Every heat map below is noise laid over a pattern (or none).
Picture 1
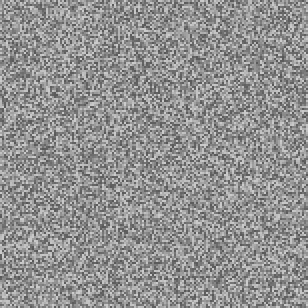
only noise
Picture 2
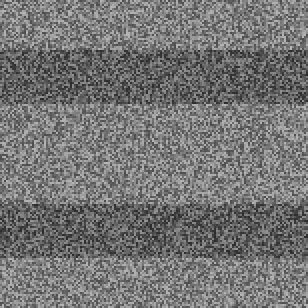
horizontal stripes
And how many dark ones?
2
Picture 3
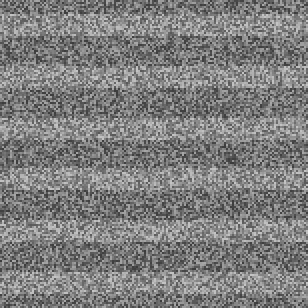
horizontal stripes
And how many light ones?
6
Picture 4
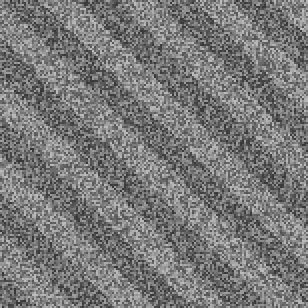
diagonal stripes
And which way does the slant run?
top left to bottom right
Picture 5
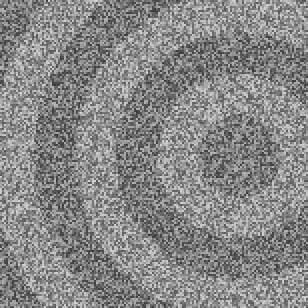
rings round one point
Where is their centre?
middle right
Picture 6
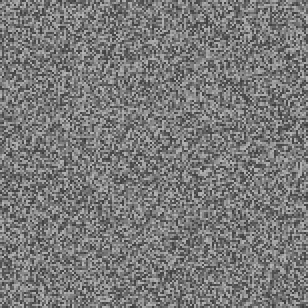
only noise
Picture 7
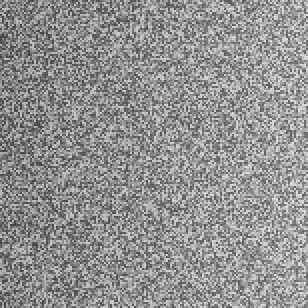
a smooth slope
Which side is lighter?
right
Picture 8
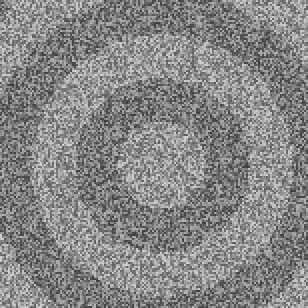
rings round one point
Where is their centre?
centre
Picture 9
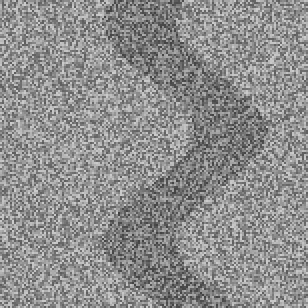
a wavy band
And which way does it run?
top to bottom
